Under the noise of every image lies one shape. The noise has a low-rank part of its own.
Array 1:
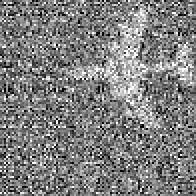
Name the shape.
airplane
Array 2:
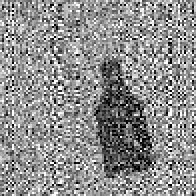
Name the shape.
bottle
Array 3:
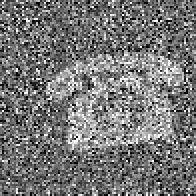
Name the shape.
telephone
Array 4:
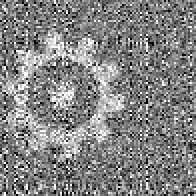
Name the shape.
gear
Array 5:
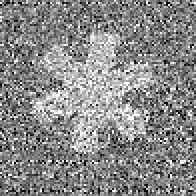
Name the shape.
asterisk
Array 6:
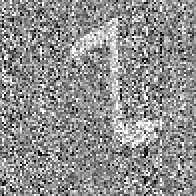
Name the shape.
musical note
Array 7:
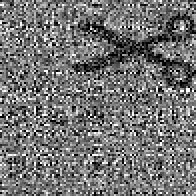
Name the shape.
pair of scissors
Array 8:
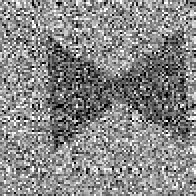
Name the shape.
bow tie
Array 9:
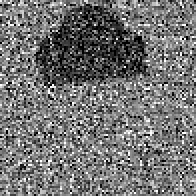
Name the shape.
cloud
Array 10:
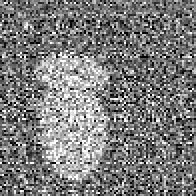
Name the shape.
footprint
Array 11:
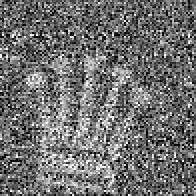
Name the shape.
chess queen
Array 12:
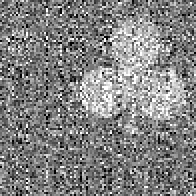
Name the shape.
club
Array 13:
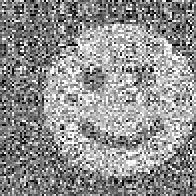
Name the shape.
smiling face
